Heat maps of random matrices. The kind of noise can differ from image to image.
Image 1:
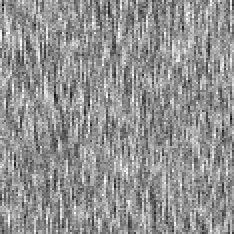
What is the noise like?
streaked along the columns
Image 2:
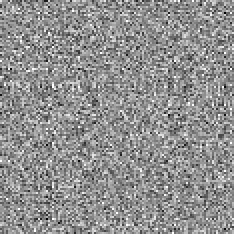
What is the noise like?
low rank plus noise
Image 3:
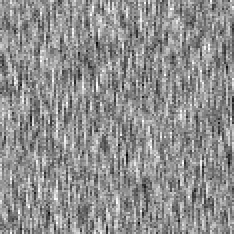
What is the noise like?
streaked along the columns
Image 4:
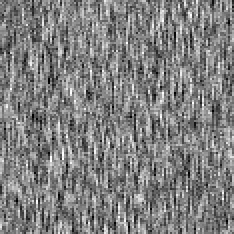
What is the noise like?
streaked along the columns
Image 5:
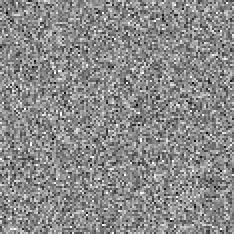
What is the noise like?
independent entries
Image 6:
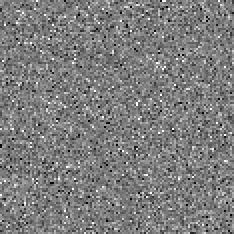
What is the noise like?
heavy tails
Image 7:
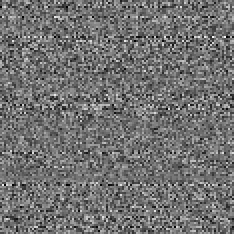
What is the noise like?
rows of uneven size
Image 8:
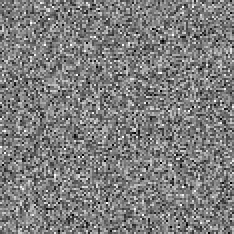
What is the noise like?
independent entries
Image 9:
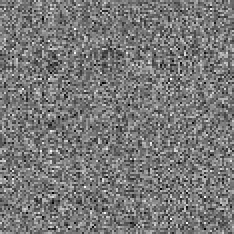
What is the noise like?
low rank plus noise
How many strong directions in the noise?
one
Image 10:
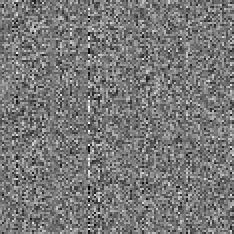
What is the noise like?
columns of uneven size
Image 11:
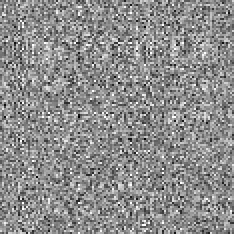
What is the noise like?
low rank plus noise
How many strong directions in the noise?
three or four
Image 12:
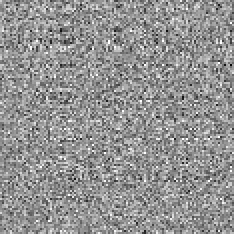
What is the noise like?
low rank plus noise
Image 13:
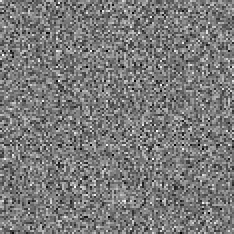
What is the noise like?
low rank plus noise
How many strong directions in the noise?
five to eight
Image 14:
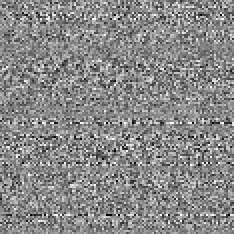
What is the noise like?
rows of uneven size
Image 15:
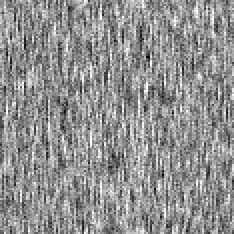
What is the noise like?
streaked along the columns
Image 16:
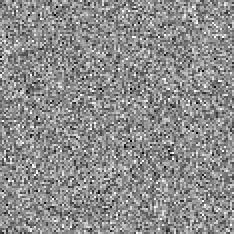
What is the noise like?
independent entries
